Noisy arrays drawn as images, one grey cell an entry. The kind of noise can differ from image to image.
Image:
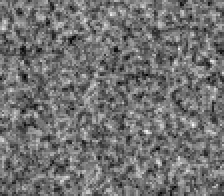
blotchy
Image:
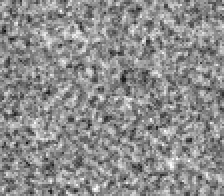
blotchy
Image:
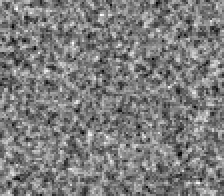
blotchy
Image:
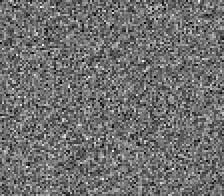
independent entries
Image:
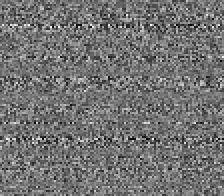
rows of uneven size
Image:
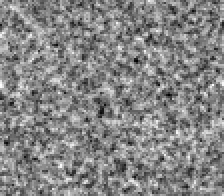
blotchy
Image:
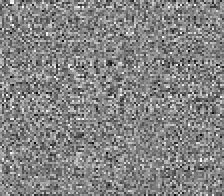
low rank plus noise
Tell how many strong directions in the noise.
three or four
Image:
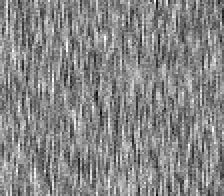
streaked along the columns
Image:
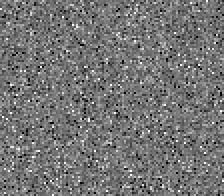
heavy tails
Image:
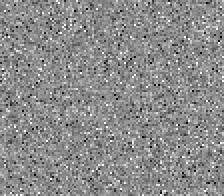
heavy tails
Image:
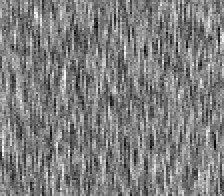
streaked along the columns
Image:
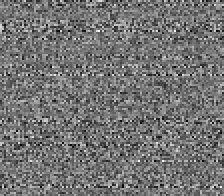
rows of uneven size
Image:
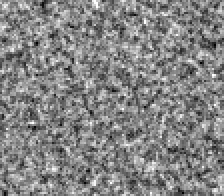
blotchy
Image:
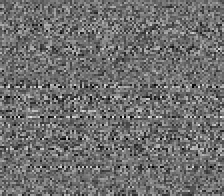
rows of uneven size
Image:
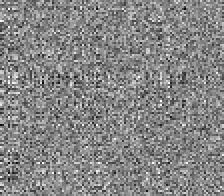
low rank plus noise
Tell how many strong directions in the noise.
two
